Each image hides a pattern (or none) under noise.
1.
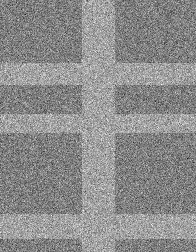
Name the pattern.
bands of rows crossing bands of columns
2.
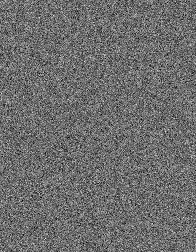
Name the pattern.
only noise
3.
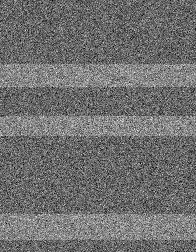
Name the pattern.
bands of rows
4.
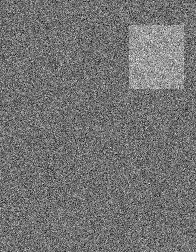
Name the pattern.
one block
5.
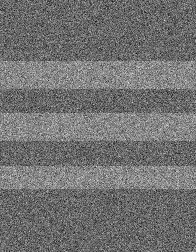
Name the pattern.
bands of rows
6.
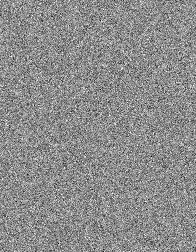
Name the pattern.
only noise
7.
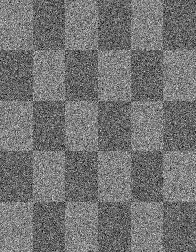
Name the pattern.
a checkerboard
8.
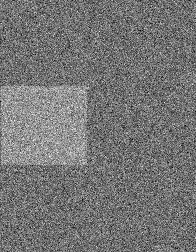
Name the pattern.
one block
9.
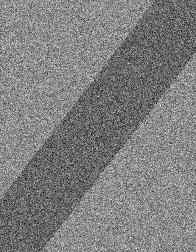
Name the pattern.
a diagonal band
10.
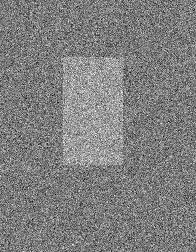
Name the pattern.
one block
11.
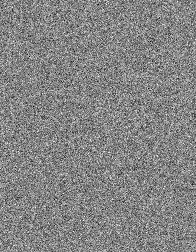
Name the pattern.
only noise
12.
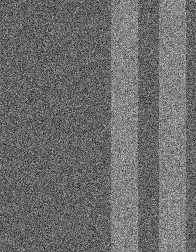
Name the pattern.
bands of columns
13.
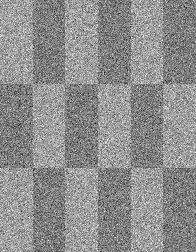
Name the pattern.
a checkerboard
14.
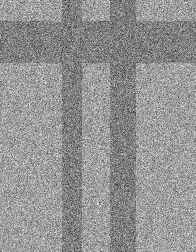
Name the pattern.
bands of rows crossing bands of columns
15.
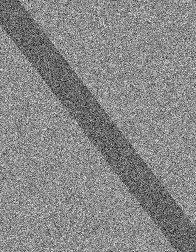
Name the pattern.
a diagonal band
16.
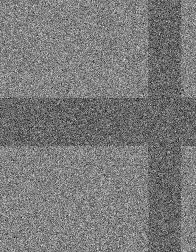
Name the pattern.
bands of rows crossing bands of columns
